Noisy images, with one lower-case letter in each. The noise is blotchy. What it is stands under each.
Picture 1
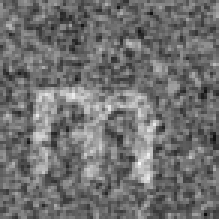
light m
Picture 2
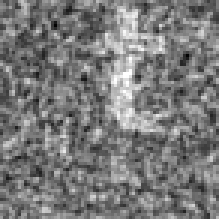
light t
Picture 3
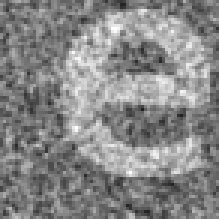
light e
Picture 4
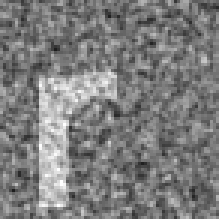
light r
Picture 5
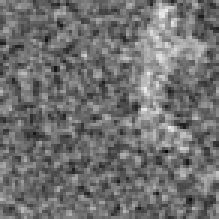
light t
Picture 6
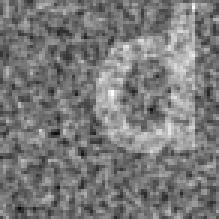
light d
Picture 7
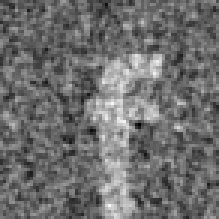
light f
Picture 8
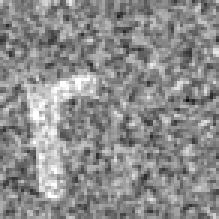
light r
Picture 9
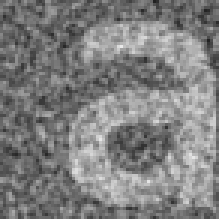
light a
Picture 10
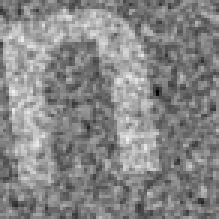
light n
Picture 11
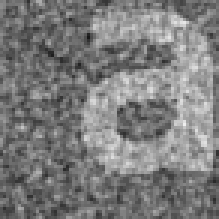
light a
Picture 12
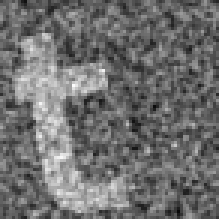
light t
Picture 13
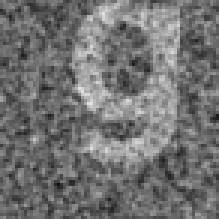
light g
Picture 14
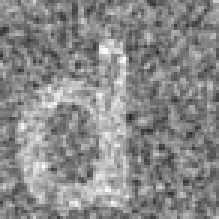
light d
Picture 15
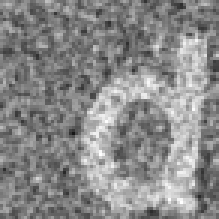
light d
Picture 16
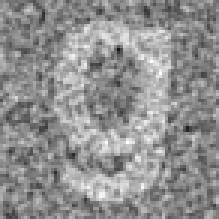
light g
